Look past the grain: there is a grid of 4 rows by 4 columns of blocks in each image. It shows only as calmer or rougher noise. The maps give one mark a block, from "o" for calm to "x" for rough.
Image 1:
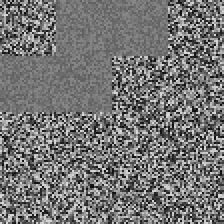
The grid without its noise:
x o o x
o o x x
x x x x
x x x x
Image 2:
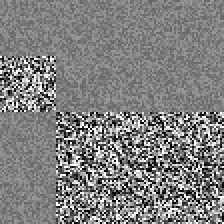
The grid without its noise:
o o o o
x o o o
o x x x
o x x x
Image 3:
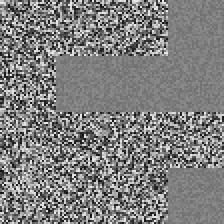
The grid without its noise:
x x x o
x o o o
x x x x
x x x o
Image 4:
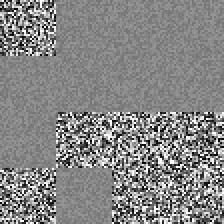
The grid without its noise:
x o o o
o o o o
o x x x
x o x x
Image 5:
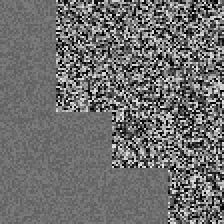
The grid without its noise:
o x x x
o x x x
o o x x
o o o x
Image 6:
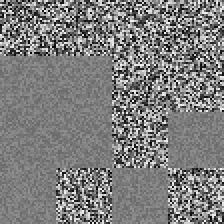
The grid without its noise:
x x x x
o o x x
o o x o
o x o x
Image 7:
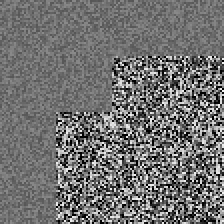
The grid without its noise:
o o o o
o o x x
o x x x
o x x x
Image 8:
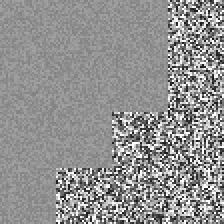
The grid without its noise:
o o o x
o o o x
o o x x
o x x x
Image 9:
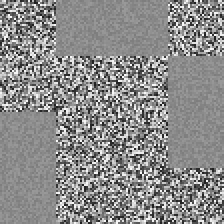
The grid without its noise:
x o o x
x x x o
o x x o
o x x x
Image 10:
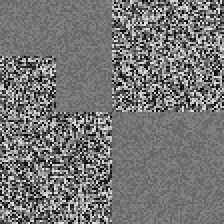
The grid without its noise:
o o x x
x o x x
x x o o
x x o o
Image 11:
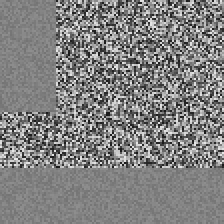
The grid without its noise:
o x x x
o x x x
x x x x
o o o o
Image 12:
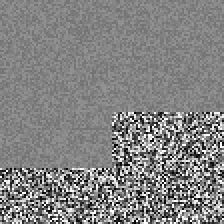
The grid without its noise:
o o o o
o o o o
o o x x
x x x x
